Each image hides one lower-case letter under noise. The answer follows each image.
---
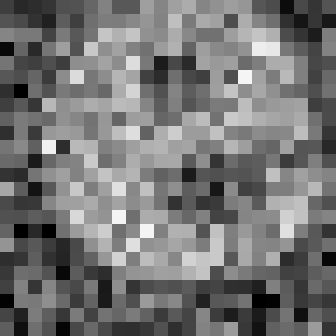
e
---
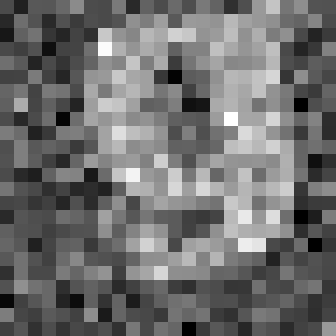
g
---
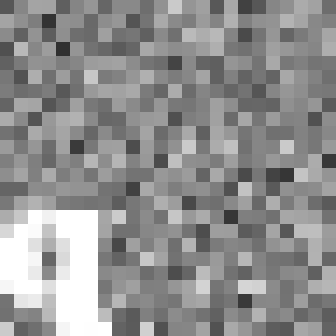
q
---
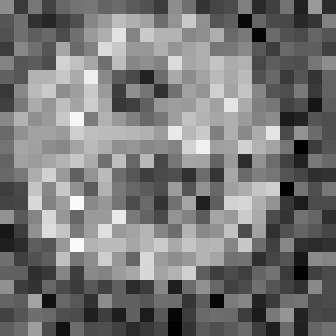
e
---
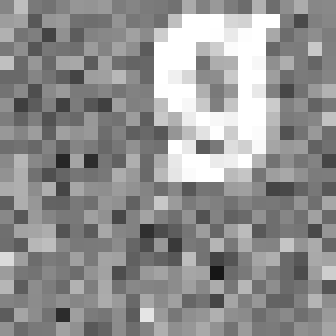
g
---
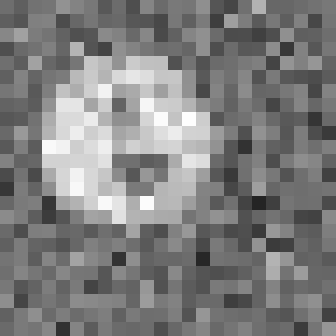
e
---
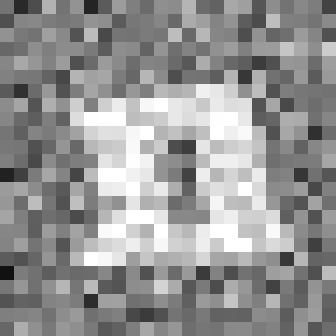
n
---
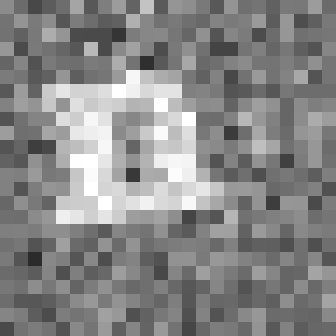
n
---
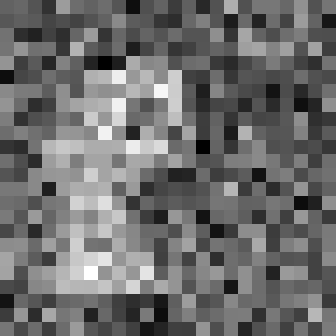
f
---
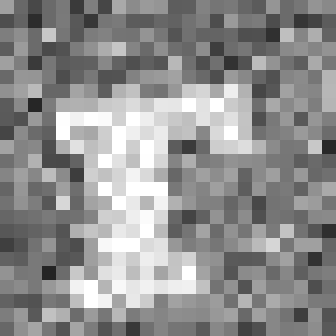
r
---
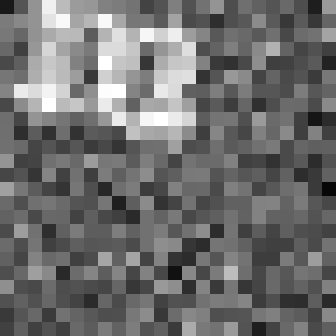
m
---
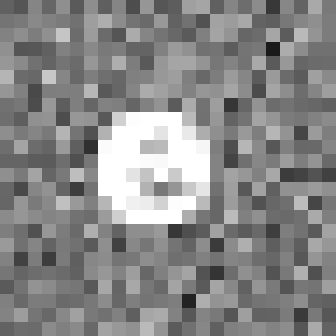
e
